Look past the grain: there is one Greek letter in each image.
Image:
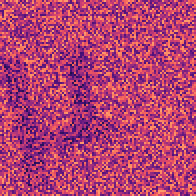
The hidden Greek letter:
mu
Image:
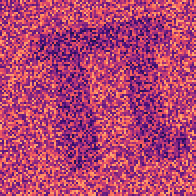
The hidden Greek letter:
pi
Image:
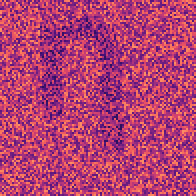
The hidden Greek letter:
eta
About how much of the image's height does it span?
two thirds
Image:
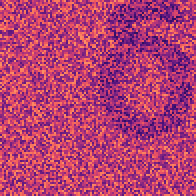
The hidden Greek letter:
delta
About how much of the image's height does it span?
two thirds
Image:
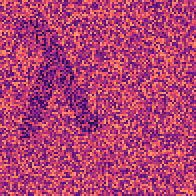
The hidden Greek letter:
lambda
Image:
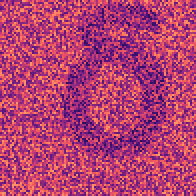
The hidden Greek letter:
delta
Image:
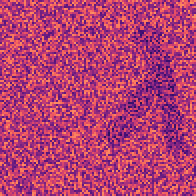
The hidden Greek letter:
lambda
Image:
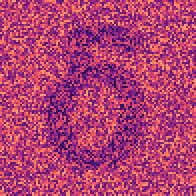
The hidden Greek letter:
delta
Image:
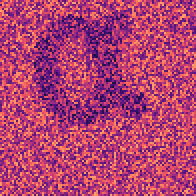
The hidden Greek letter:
alpha
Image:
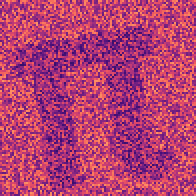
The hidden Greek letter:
pi
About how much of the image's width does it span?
nearly all
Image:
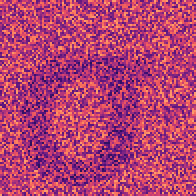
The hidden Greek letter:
sigma
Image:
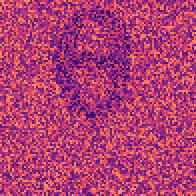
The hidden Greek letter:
theta
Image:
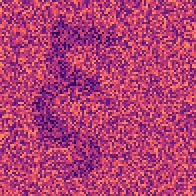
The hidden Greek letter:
xi
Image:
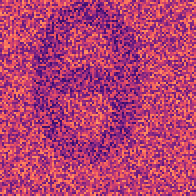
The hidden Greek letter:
theta
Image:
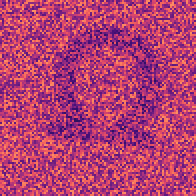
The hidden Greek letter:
omega
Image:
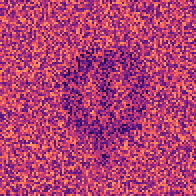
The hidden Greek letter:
phi
